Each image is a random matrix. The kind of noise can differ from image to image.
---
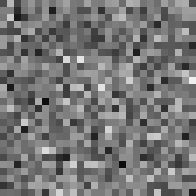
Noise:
independent entries
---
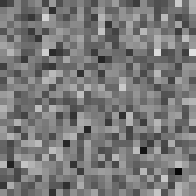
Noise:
independent entries
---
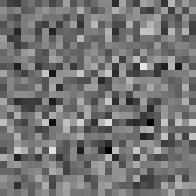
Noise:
low rank plus noise
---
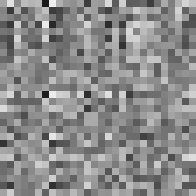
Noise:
low rank plus noise
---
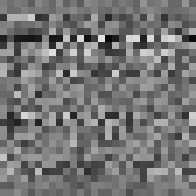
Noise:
rows of uneven size
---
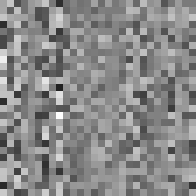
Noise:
columns of uneven size
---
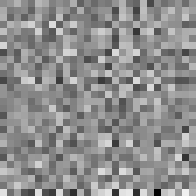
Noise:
low rank plus noise
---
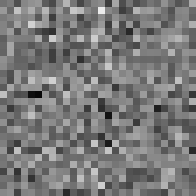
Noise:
low rank plus noise
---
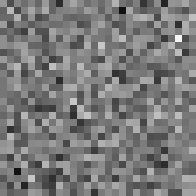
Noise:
independent entries
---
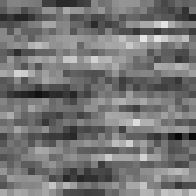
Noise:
streaked along the rows
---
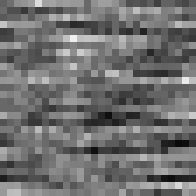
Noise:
streaked along the rows
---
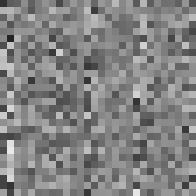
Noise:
columns of uneven size
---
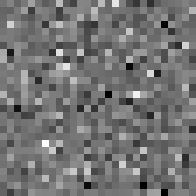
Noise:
heavy tails
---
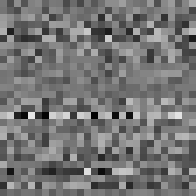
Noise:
rows of uneven size
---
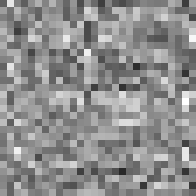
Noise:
low rank plus noise
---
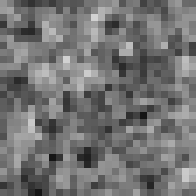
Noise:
blotchy
